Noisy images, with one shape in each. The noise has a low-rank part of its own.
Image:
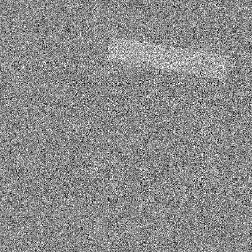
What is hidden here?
light bar
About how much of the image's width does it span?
half
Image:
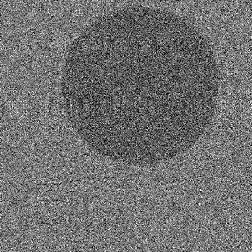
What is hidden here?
dark disc
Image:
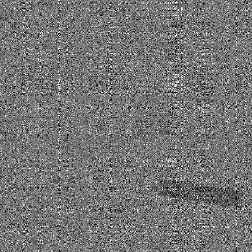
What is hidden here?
dark bar, bottom right
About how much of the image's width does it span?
a third
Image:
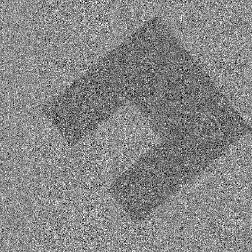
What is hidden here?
dark square with a notch
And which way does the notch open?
down and left
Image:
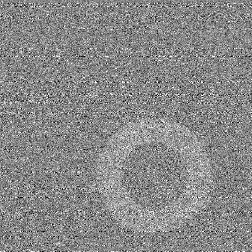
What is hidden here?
light ring
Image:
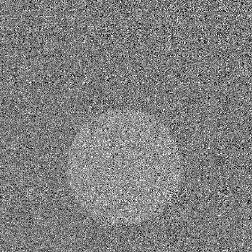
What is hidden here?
light disc
